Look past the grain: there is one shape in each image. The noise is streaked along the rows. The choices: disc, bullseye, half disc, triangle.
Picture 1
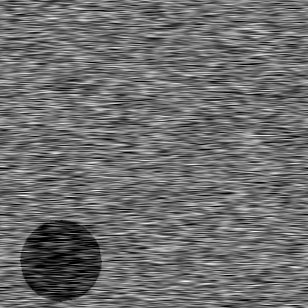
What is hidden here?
dark disc, bottom left
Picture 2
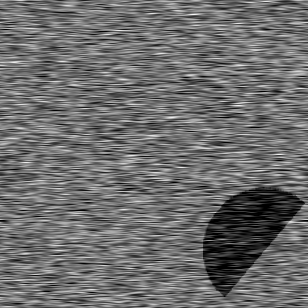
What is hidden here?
dark half disc, bottom right
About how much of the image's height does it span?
a third
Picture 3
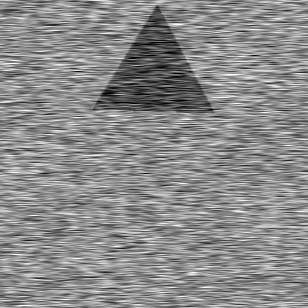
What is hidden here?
dark triangle, top middle
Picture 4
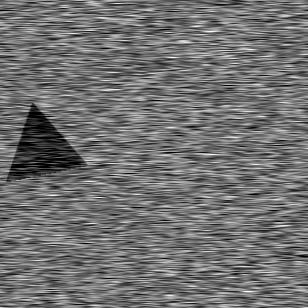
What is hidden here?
dark triangle, middle left
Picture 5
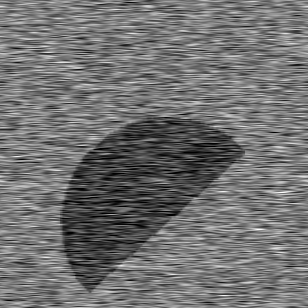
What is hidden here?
dark half disc
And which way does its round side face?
up and left
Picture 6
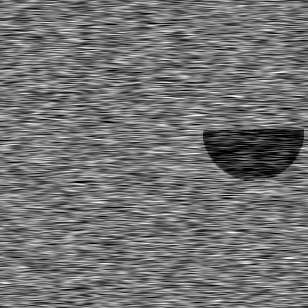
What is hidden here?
dark half disc, middle right
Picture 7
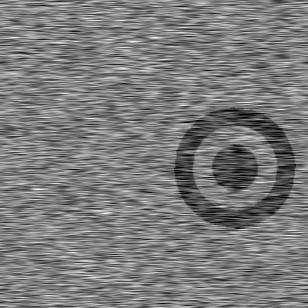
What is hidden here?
dark bullseye, middle right
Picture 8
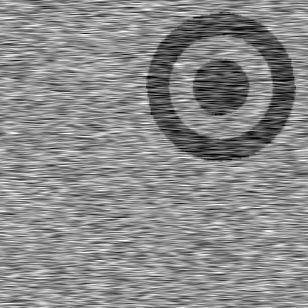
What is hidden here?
dark bullseye
